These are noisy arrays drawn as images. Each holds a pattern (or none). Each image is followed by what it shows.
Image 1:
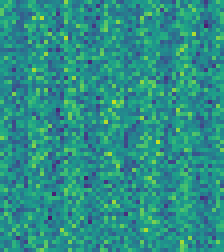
vertical stripes
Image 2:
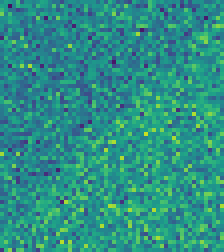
a sharp edge
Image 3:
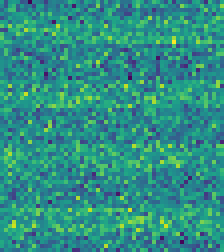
horizontal stripes
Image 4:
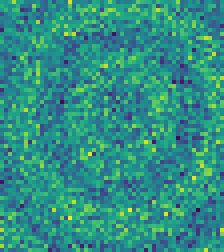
rings round one point
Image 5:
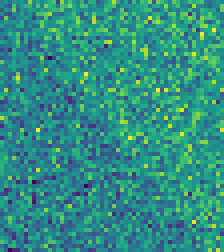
a sharp edge
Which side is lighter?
top right
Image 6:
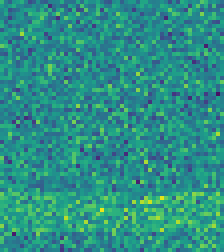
one horizontal stripe
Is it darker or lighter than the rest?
lighter
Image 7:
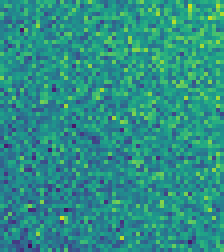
a smooth slope
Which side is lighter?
top right
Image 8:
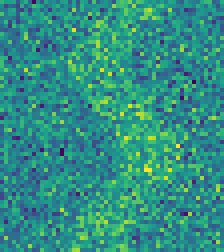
a wavy band
